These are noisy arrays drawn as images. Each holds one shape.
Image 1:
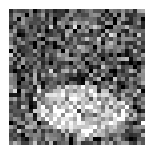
ellipse
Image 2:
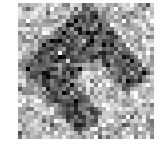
square with a notch
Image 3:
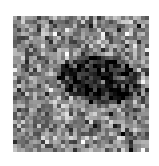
ellipse
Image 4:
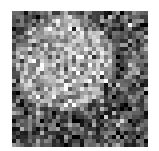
disc
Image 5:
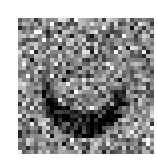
crescent
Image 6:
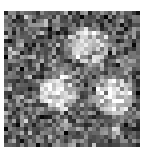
three dots
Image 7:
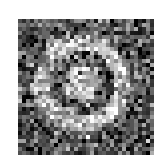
bullseye
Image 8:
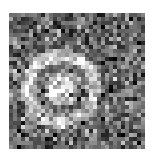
bullseye
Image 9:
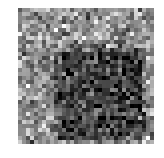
square
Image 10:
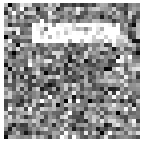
bar
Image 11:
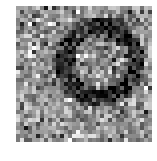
ring
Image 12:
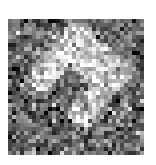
square with a notch
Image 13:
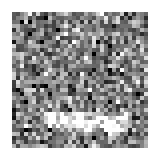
bar
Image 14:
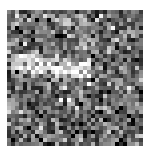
bar
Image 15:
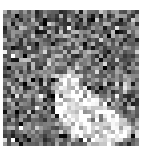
half disc
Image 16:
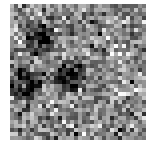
three dots
